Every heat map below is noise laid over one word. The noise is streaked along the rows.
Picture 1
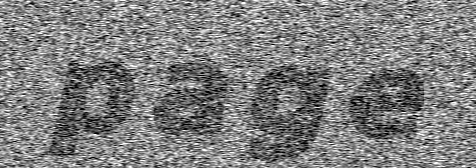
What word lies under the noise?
page
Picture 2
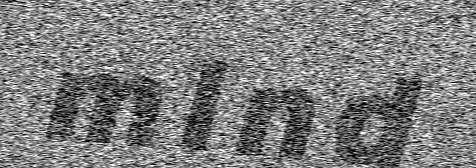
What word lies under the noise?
mind
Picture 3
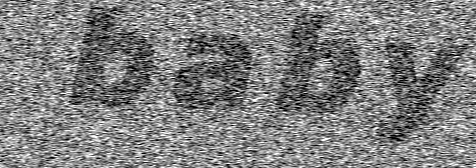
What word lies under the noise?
baby
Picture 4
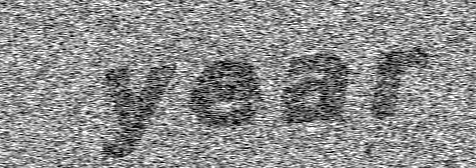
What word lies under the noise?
year
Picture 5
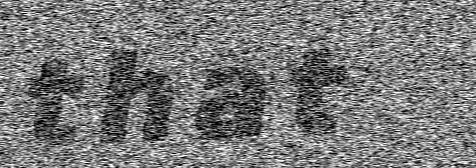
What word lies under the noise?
that
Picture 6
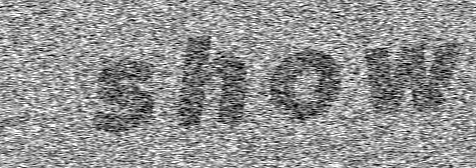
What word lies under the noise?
show
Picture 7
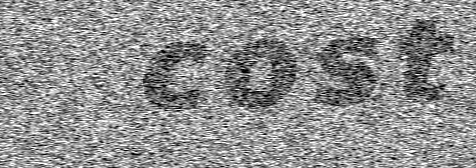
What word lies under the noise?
cost
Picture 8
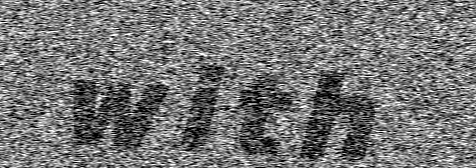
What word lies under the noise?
with
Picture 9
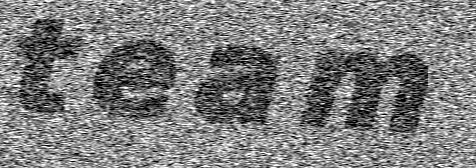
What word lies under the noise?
team
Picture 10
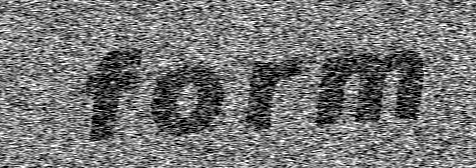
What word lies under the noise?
form
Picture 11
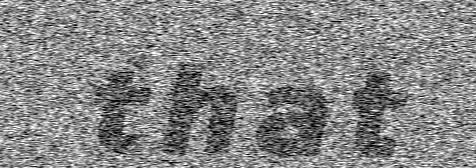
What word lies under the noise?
that
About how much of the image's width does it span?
two thirds
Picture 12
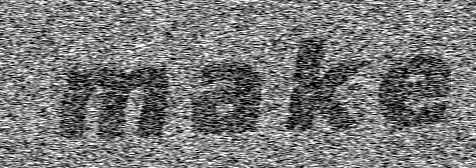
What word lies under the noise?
make
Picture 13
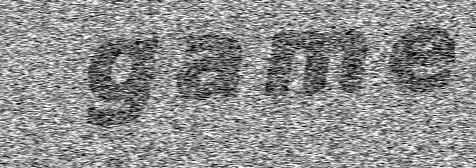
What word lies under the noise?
game
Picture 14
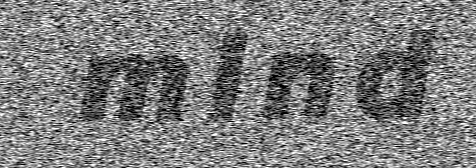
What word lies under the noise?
mind
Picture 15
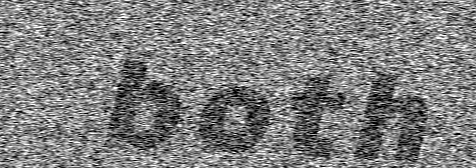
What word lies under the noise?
both
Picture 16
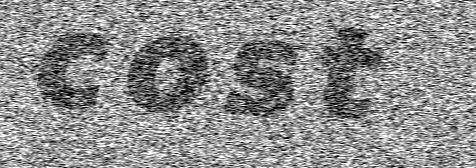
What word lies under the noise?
cost
